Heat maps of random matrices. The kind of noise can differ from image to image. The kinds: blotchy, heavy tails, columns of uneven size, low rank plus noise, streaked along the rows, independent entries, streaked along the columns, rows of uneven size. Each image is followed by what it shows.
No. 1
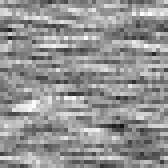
streaked along the rows
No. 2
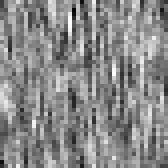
streaked along the columns
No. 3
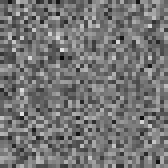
low rank plus noise
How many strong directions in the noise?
three or four
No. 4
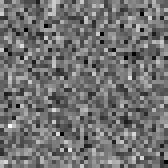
independent entries
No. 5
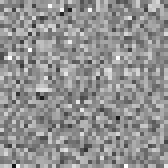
low rank plus noise
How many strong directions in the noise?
five to eight
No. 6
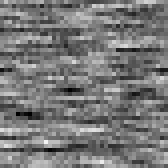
streaked along the rows
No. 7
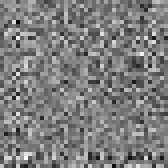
low rank plus noise
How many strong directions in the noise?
two
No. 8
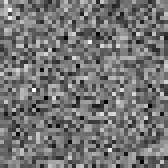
independent entries
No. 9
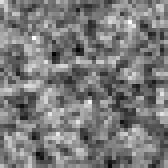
blotchy
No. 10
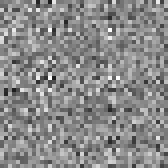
low rank plus noise
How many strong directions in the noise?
three or four
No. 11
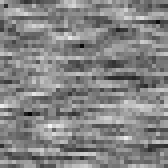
streaked along the rows
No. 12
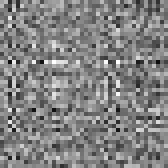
low rank plus noise
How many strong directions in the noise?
one
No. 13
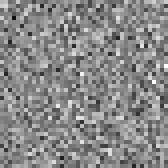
independent entries
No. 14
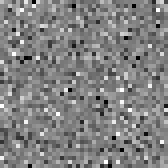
heavy tails
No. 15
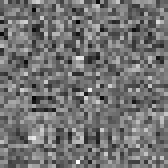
low rank plus noise
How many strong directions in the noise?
two
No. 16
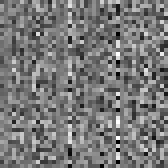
columns of uneven size
